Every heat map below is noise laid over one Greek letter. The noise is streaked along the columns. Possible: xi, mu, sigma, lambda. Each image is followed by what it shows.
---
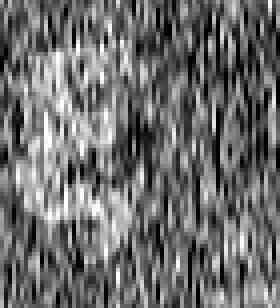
xi
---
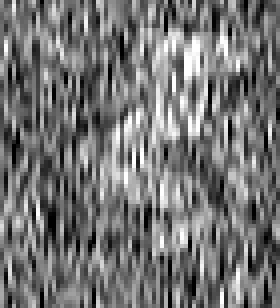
xi
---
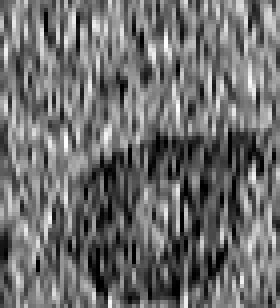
sigma
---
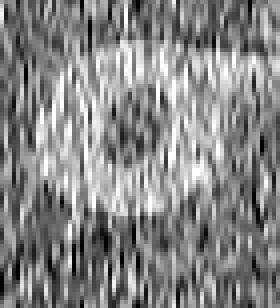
sigma
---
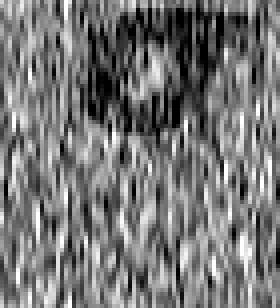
sigma
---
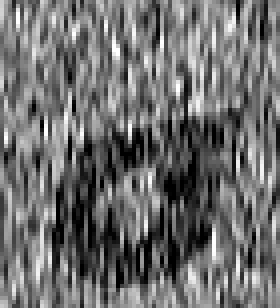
sigma
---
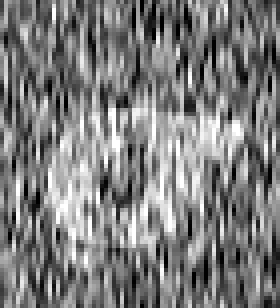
sigma
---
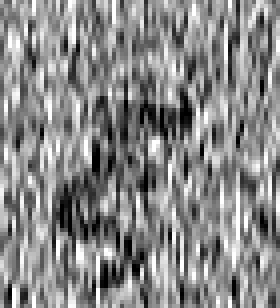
xi
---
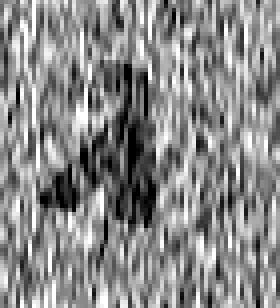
lambda
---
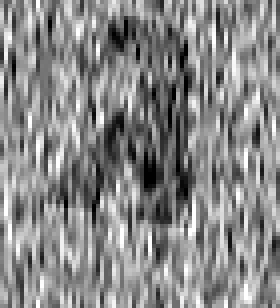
lambda
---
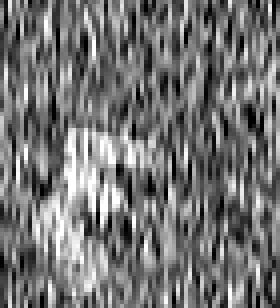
xi
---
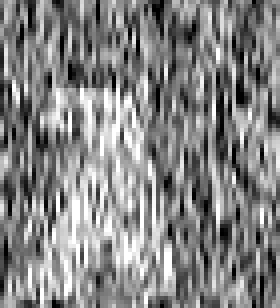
lambda
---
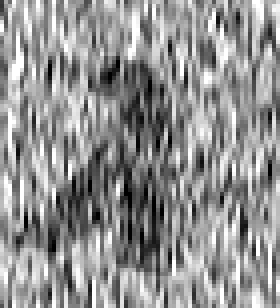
lambda
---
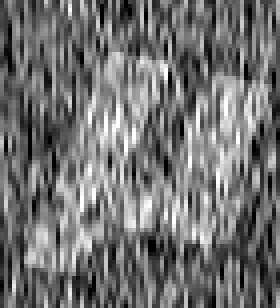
mu
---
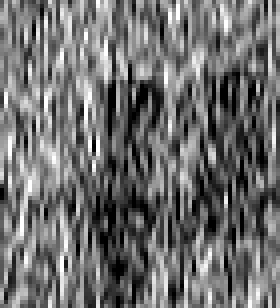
mu
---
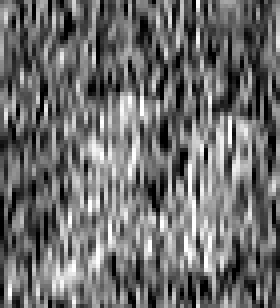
mu
